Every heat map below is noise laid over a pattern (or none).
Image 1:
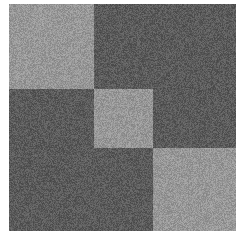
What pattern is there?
blocks along the diagonal
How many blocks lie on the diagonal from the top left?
3
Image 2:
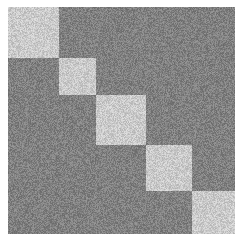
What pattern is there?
blocks along the diagonal
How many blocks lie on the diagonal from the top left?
5
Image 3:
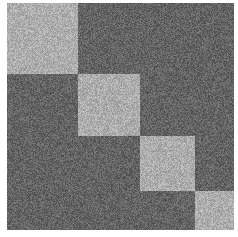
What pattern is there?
blocks along the diagonal
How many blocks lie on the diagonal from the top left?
4
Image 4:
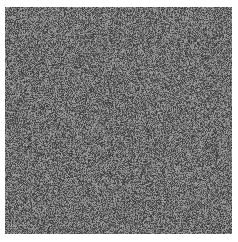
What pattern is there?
only noise
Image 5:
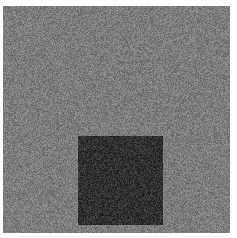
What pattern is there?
one block
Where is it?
bottom middle
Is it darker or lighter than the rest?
darker
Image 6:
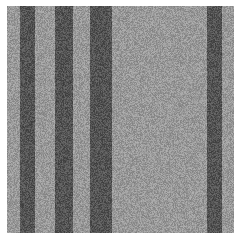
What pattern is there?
bands of columns
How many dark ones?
4
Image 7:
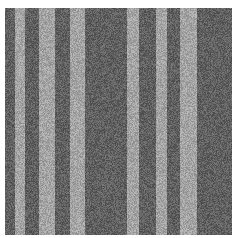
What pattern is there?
bands of columns
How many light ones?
6
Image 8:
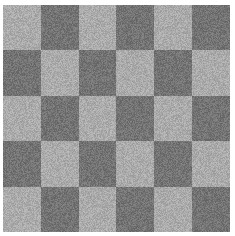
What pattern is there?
a checkerboard
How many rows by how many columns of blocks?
5 by 6
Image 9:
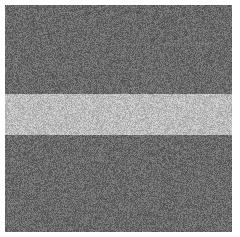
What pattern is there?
one band of rows
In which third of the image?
middle
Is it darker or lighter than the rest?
lighter
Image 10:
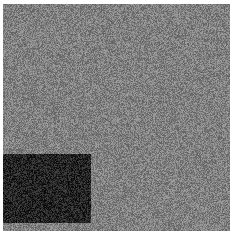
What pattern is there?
one block
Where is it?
bottom left
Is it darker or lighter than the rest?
darker
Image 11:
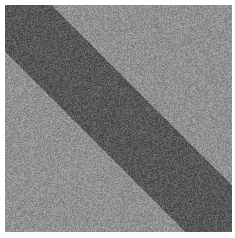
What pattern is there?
a diagonal band
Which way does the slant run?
top left to bottom right
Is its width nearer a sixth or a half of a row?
a half
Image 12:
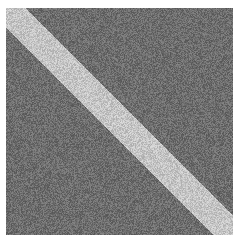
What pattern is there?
a diagonal band
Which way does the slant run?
top left to bottom right
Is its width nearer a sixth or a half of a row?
a sixth
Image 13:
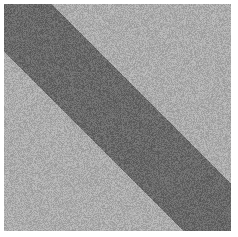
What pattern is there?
a diagonal band
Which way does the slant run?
top left to bottom right
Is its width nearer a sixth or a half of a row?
a half
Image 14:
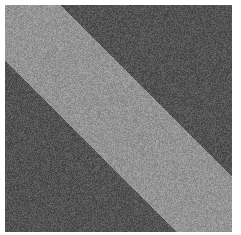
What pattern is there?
a diagonal band
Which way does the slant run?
top left to bottom right
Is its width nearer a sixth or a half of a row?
a half
